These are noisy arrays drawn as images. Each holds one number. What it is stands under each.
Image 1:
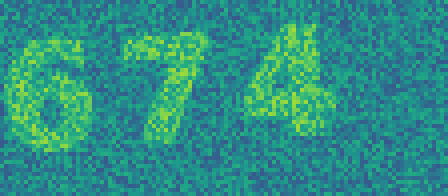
674
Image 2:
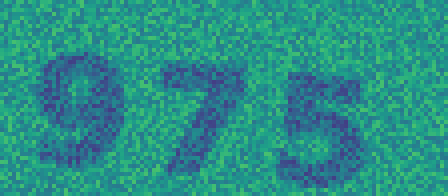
975
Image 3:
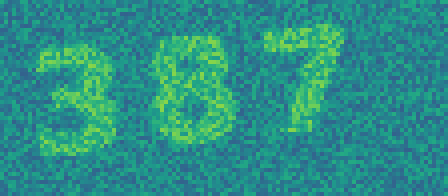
387
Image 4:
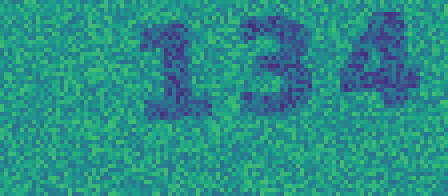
134
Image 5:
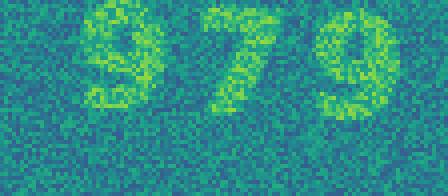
979
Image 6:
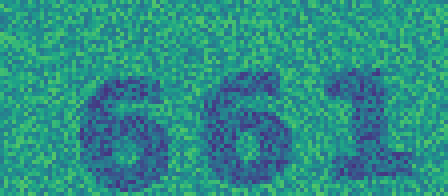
661
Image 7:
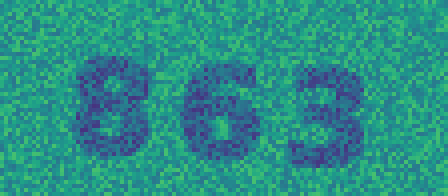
863
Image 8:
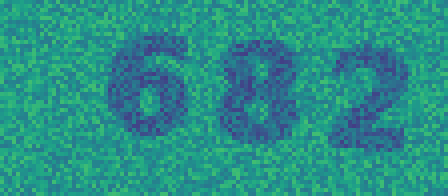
682
